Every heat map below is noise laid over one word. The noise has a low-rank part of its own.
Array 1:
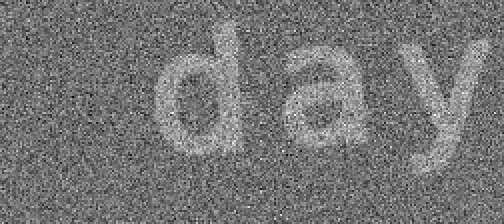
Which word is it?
day
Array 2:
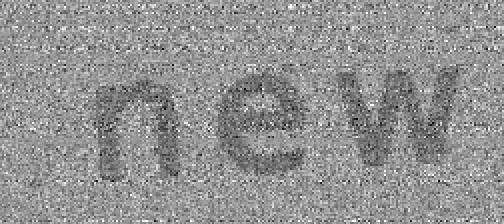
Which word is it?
new
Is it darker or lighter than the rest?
darker
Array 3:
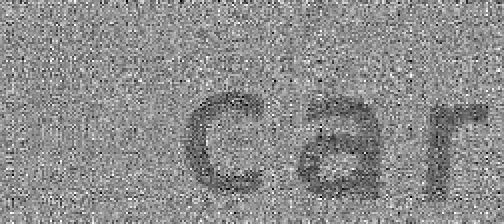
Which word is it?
car
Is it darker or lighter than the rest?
darker
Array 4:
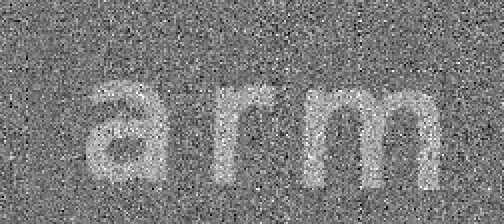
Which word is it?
arm
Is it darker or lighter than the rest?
lighter
